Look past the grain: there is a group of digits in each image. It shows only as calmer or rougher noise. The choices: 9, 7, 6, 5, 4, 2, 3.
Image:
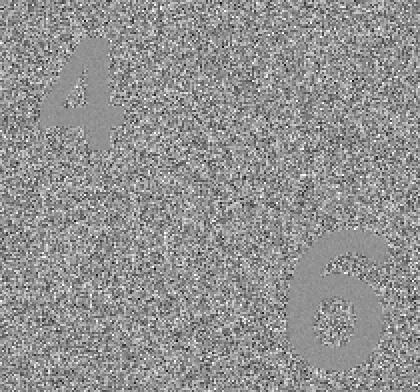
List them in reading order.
top left: 4; bottom right: 6
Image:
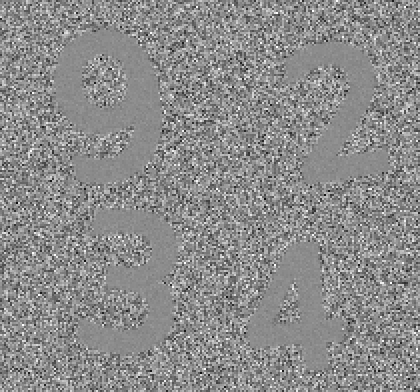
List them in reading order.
top left: 9; top right: 2; bottom left: 3; bottom right: 4
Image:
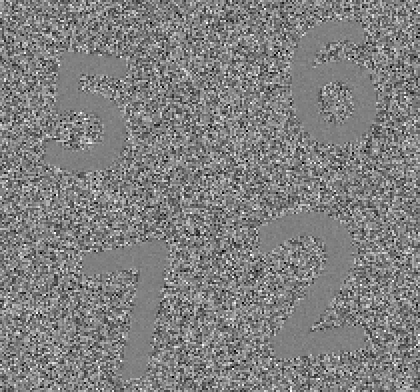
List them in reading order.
top left: 5; top right: 6; bottom left: 7; bottom right: 2
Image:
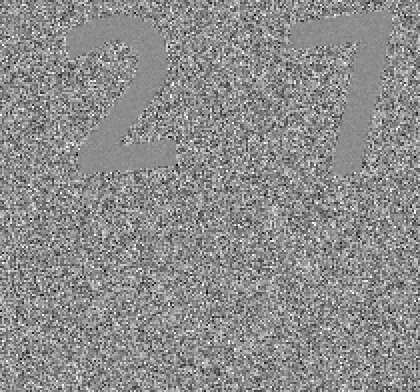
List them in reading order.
top left: 2; top right: 7
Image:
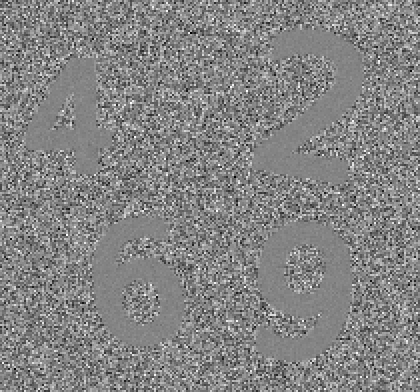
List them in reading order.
top left: 4; top right: 2; bottom left: 6; bottom right: 9
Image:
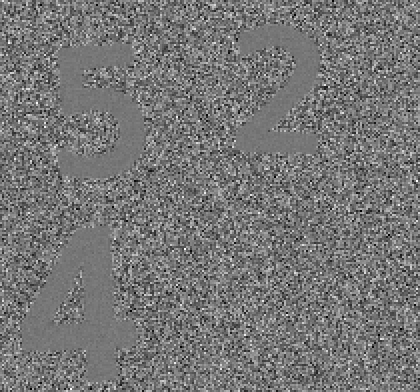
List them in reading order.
top left: 5; top right: 2; bottom left: 4
